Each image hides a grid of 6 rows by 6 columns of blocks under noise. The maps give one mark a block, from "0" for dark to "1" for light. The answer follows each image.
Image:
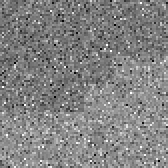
0 0 0 0 0 0
0 0 0 0 0 0
0 0 0 0 1 1
0 0 0 1 1 1
1 1 1 1 1 1
1 1 1 1 1 1
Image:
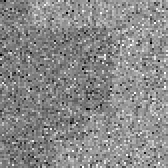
0 1 1 1 1 1
0 0 0 0 1 1
0 0 0 0 1 1
0 0 0 0 1 1
0 0 0 1 1 1
0 0 1 1 1 1
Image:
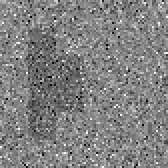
1 1 1 1 1 1
1 0 1 1 1 1
1 0 0 1 1 1
1 0 0 1 1 1
1 0 1 1 1 1
1 1 1 1 1 1
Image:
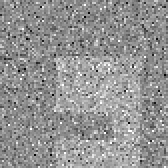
0 0 0 0 0 0
0 0 0 0 0 0
0 0 1 1 1 0
0 0 1 1 1 0
0 0 0 0 1 0
0 0 1 1 1 0
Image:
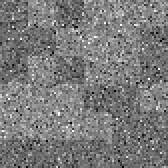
0 1 0 1 1 1
0 0 1 1 1 0
0 1 0 1 1 0
1 1 1 0 0 1
1 1 1 1 0 0
0 0 0 0 0 0
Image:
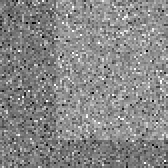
0 0 1 1 1 1
0 0 1 1 1 1
0 0 1 1 1 1
0 0 1 1 1 1
0 0 1 1 1 1
0 0 0 0 0 0
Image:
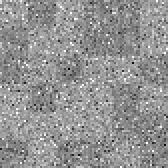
1 0 1 0 0 1
0 1 1 0 0 1
0 1 0 1 1 0
1 0 1 1 0 1
1 1 1 1 0 0
0 1 0 0 1 0
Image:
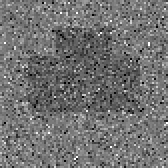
1 1 1 1 1 1
1 1 0 0 1 1
1 0 0 0 0 1
1 0 0 0 0 1
1 1 1 1 1 1
1 1 1 1 1 1
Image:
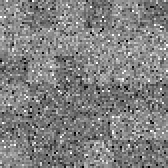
1 0 1 0 1 0
1 1 1 1 1 1
0 1 0 1 1 1
1 0 0 0 0 0
0 0 0 0 1 1
1 0 0 1 0 0
